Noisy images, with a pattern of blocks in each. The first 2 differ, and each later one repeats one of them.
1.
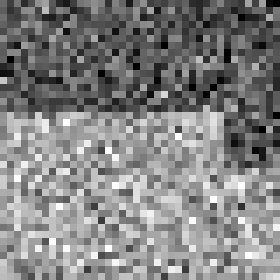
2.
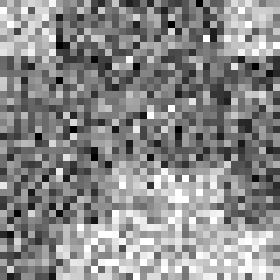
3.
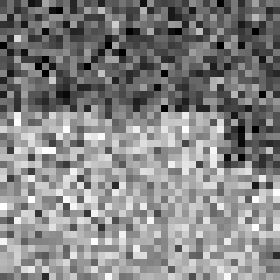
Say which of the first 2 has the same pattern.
1
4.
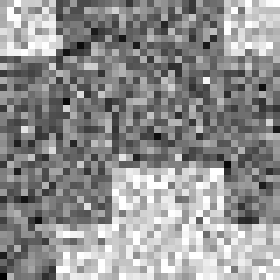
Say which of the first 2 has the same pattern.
2
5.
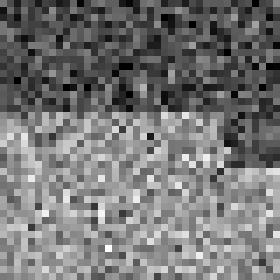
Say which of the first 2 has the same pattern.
1
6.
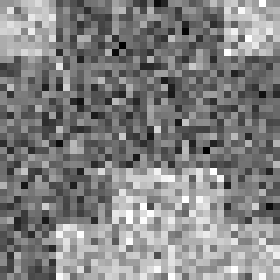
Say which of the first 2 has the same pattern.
2
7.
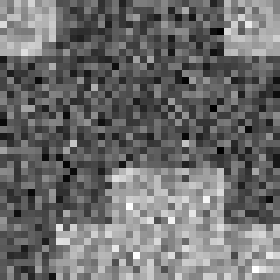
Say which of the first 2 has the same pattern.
2
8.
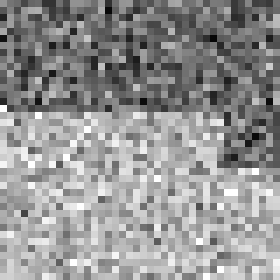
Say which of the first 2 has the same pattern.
1
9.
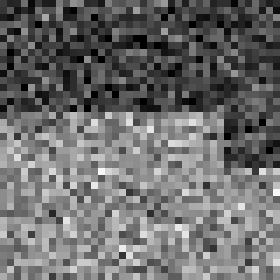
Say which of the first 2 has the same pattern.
1
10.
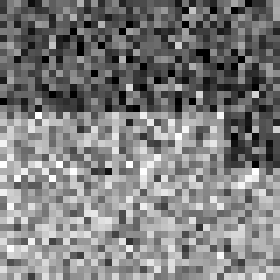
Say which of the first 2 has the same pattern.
1
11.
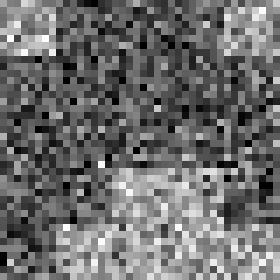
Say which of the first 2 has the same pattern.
2
